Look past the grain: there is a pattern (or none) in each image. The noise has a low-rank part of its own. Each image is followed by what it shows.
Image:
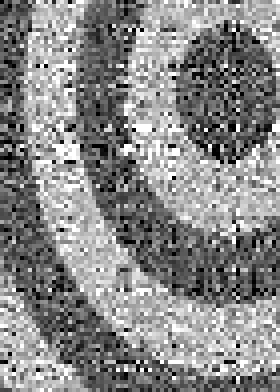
rings round one point
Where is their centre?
top right
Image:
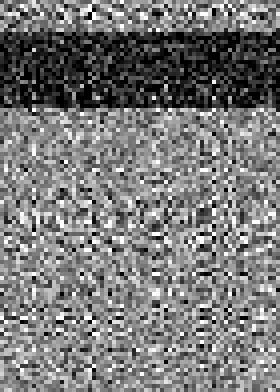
one horizontal stripe
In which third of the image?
top
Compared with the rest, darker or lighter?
darker
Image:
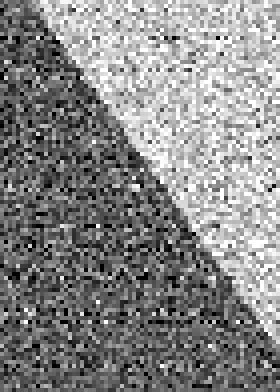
a sharp edge
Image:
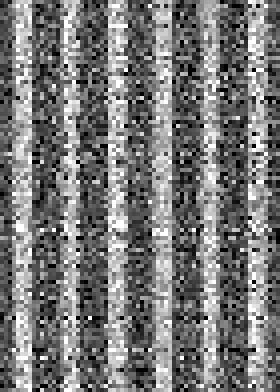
vertical stripes
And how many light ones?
6
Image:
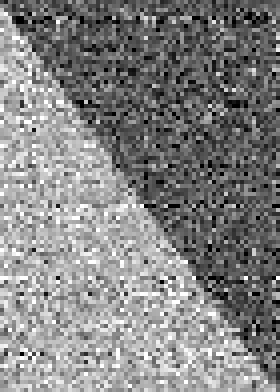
a sharp edge
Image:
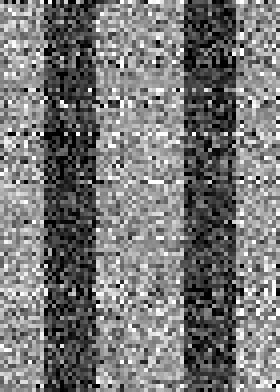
vertical stripes
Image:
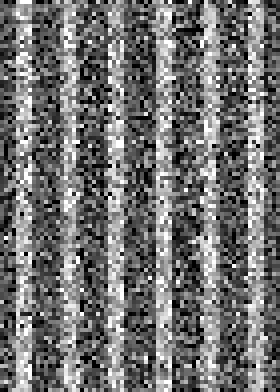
vertical stripes
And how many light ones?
6
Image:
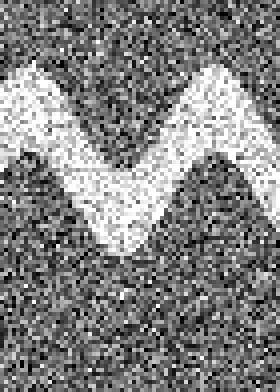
a wavy band
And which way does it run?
left to right
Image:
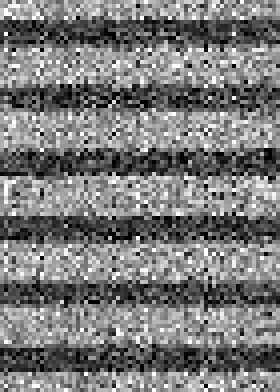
horizontal stripes
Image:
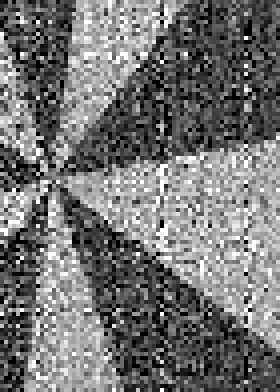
spokes from one point
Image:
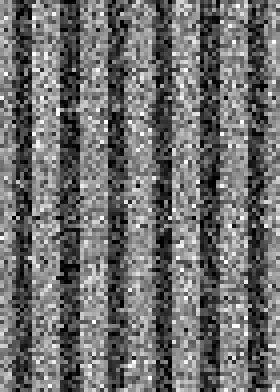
vertical stripes
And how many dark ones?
6
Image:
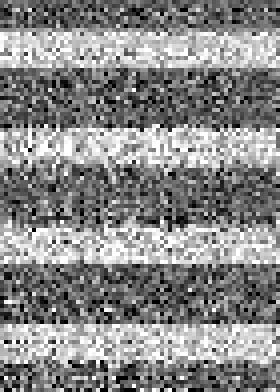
horizontal stripes
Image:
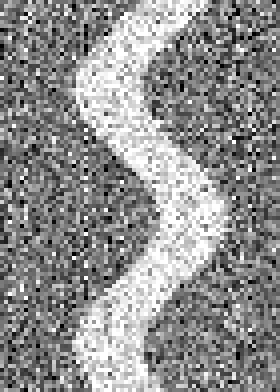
a wavy band
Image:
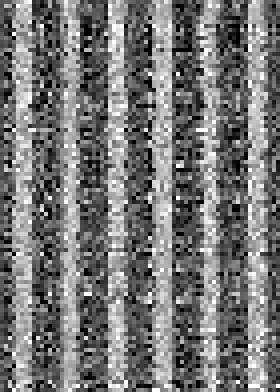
vertical stripes
